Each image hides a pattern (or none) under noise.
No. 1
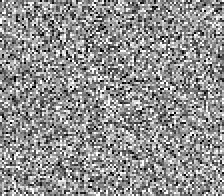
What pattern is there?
only noise
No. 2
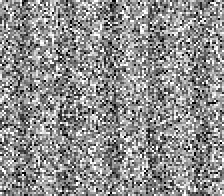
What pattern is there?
vertical stripes
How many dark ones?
5
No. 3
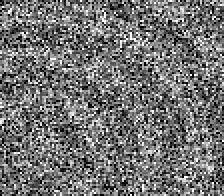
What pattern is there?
rings round one point
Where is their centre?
bottom left
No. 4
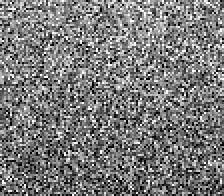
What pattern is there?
a smooth slope
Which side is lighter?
top
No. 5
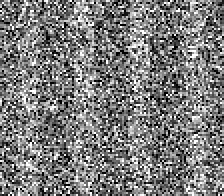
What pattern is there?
vertical stripes
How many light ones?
4
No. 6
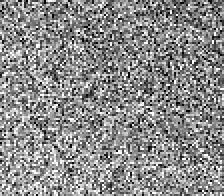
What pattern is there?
a smooth slope
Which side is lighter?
bottom left
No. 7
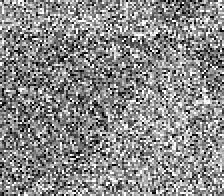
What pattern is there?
spokes from one point
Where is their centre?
top right
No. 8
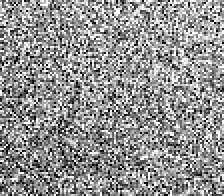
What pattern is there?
a smooth slope
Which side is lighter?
top right
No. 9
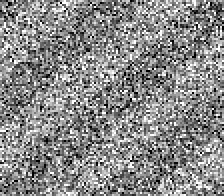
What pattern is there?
diagonal stripes
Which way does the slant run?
bottom left to top right
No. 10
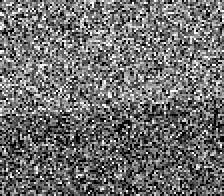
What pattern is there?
a sharp edge
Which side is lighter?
top
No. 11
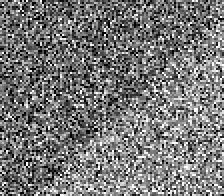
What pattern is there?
a sharp edge
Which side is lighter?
bottom right
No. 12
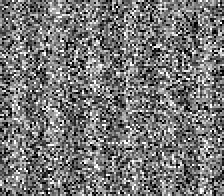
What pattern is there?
vertical stripes
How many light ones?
6
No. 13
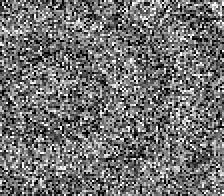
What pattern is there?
rings round one point
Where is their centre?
middle left
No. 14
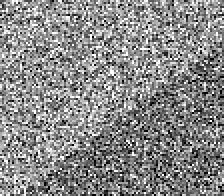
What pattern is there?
a sharp edge
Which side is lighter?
top left
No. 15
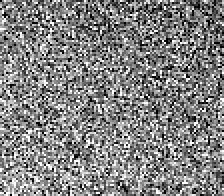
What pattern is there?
a smooth slope
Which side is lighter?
bottom left
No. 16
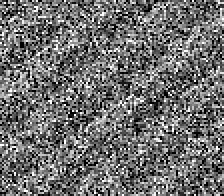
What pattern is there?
diagonal stripes
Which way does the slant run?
bottom left to top right
